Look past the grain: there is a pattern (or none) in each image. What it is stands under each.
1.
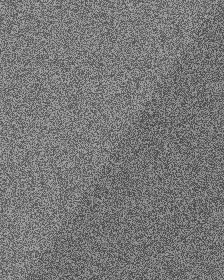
a sharp edge
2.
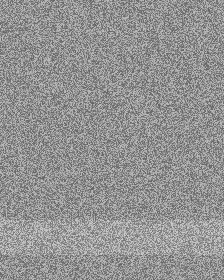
one horizontal stripe
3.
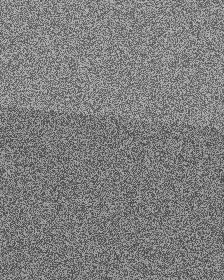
a sharp edge
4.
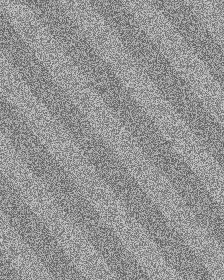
diagonal stripes
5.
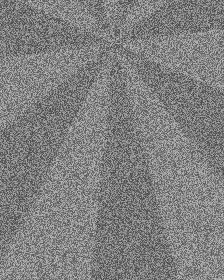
spokes from one point
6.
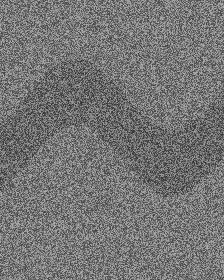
a wavy band
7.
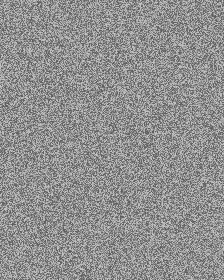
only noise
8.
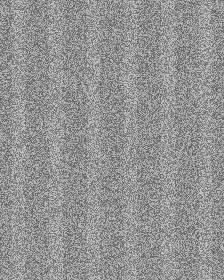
vertical stripes
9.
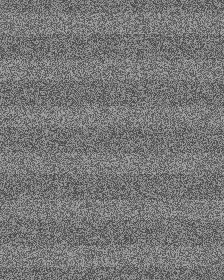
horizontal stripes
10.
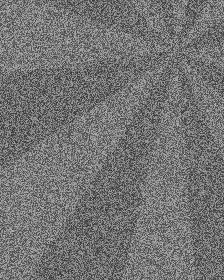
spokes from one point
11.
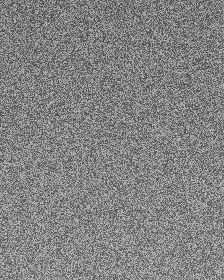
a smooth slope
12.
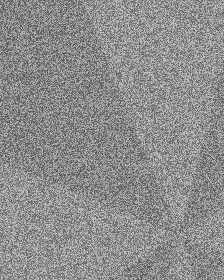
spokes from one point
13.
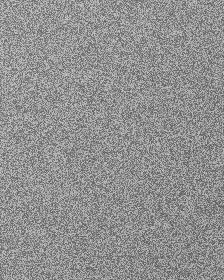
a smooth slope
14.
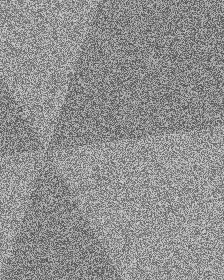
spokes from one point
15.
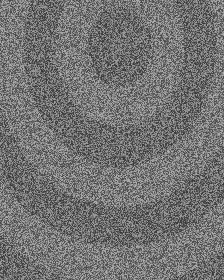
rings round one point
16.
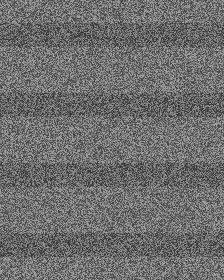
horizontal stripes
